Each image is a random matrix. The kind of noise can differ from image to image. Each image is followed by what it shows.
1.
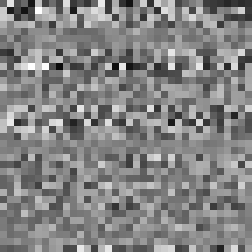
rows of uneven size
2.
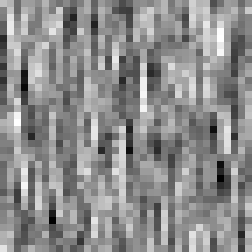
streaked along the columns
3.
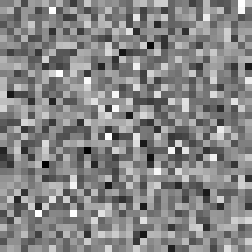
independent entries
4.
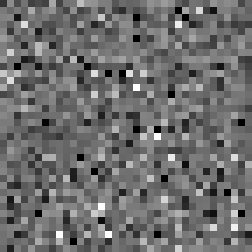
heavy tails
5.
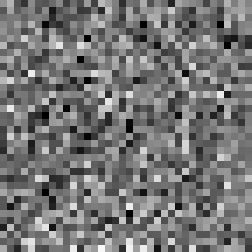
low rank plus noise
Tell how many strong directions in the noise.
five to eight
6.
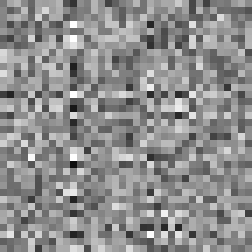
low rank plus noise
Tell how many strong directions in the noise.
one
